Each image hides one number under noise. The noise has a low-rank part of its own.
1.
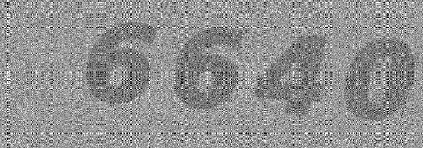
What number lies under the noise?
6640
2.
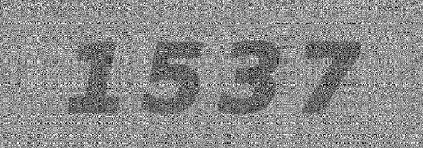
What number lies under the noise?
1537
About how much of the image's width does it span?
two thirds
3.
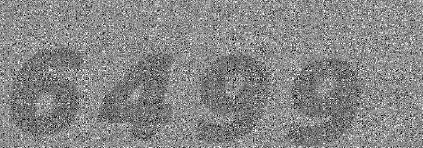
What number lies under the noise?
6499
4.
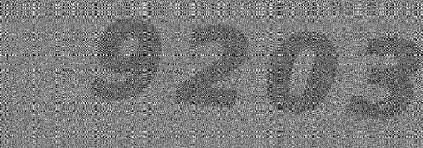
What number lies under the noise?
9203
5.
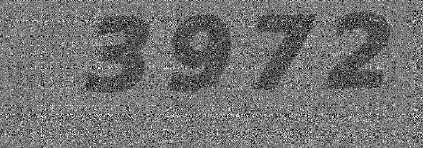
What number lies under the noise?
3972
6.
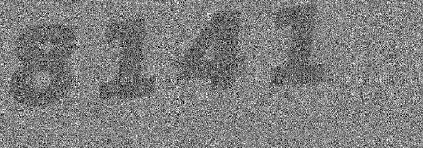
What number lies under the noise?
8141
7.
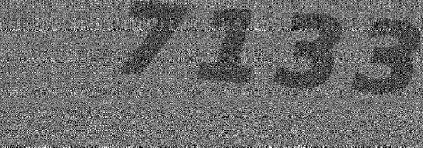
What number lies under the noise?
7133
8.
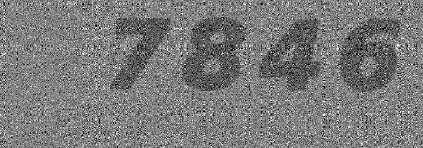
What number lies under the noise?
7846
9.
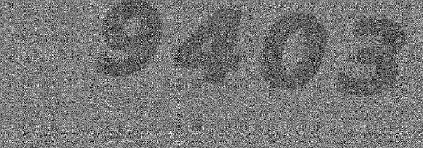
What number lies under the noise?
9403
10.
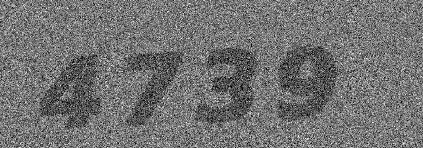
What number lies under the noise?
4739
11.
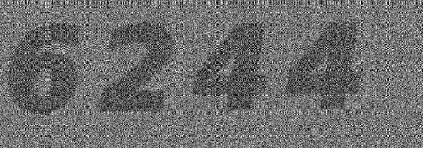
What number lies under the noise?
6244
